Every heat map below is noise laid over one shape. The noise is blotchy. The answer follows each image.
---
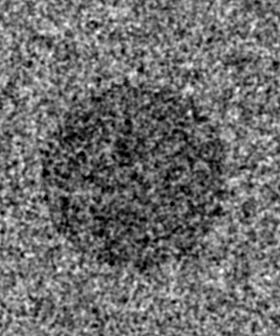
dark disc
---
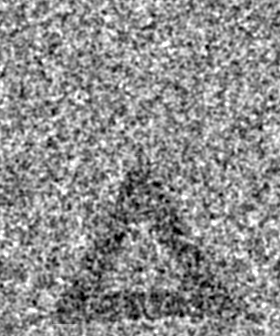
dark triangle frame
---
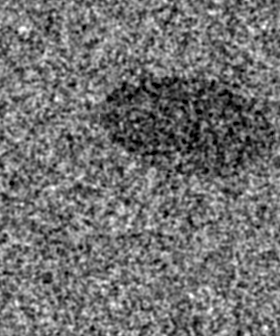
dark ellipse
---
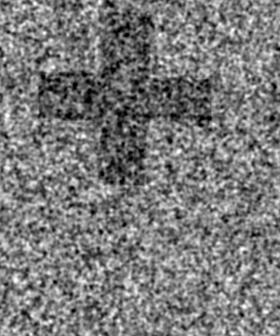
dark cross
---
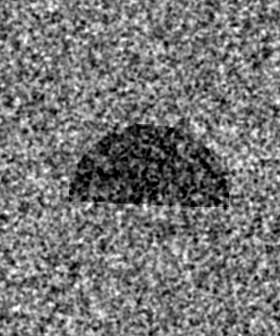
dark half disc
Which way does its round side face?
up
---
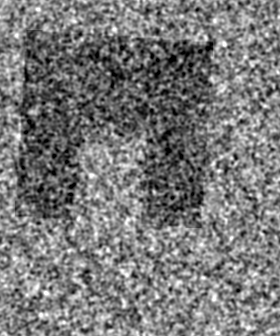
dark square with a notch
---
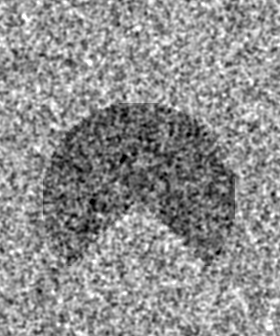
dark disc with a wedge cut out
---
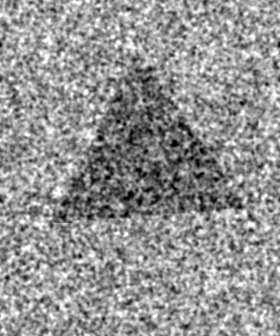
dark triangle
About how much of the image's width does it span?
two thirds
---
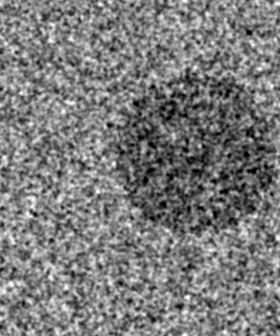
dark disc
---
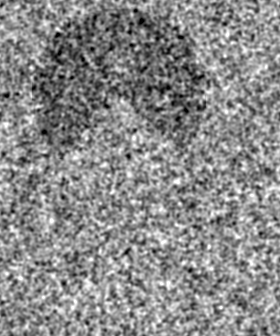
dark disc with a wedge cut out
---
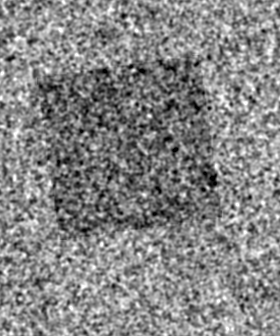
dark square
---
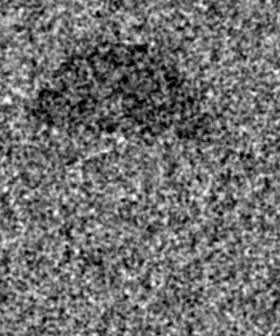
dark half disc
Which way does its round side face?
up
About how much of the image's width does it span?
two thirds
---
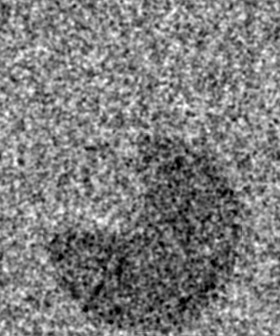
dark disc with a wedge cut out
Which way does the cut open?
up and left
